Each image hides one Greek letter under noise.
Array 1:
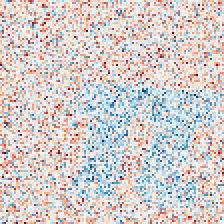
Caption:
blue pi
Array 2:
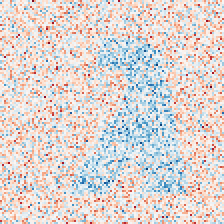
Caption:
blue lambda
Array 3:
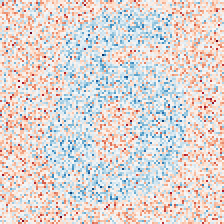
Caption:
blue delta
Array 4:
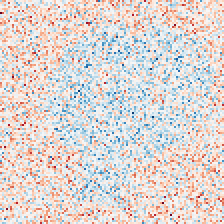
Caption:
blue phi
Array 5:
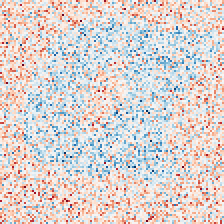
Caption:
blue alpha
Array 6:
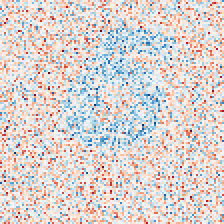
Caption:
blue delta
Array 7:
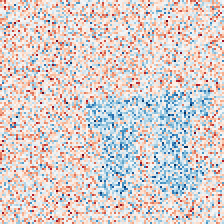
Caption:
blue pi
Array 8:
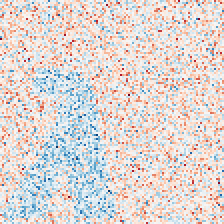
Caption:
blue lambda
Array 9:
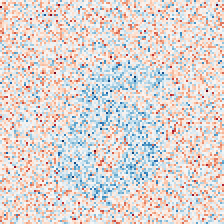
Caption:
blue delta
